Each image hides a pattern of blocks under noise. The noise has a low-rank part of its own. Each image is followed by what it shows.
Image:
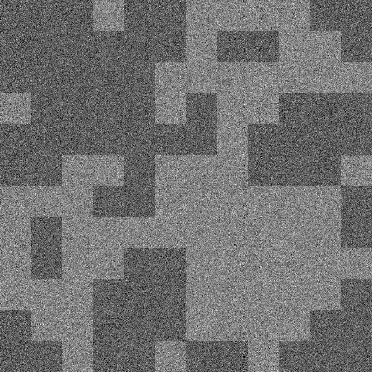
mirrored about the diagonal from the top left
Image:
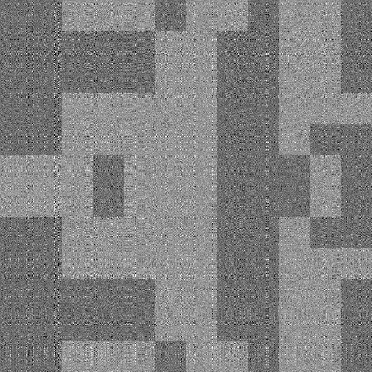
top and bottom mirror each other
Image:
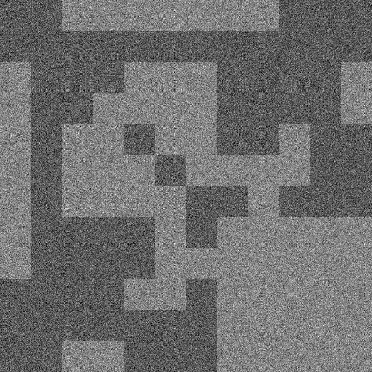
mirrored about the diagonal from the top left
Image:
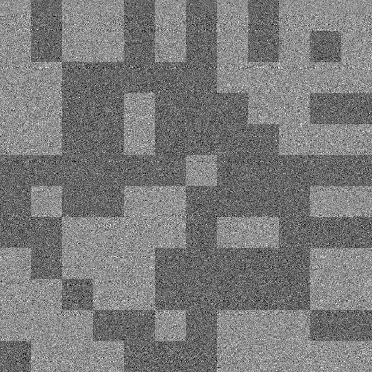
mirrored about the diagonal from the bottom left
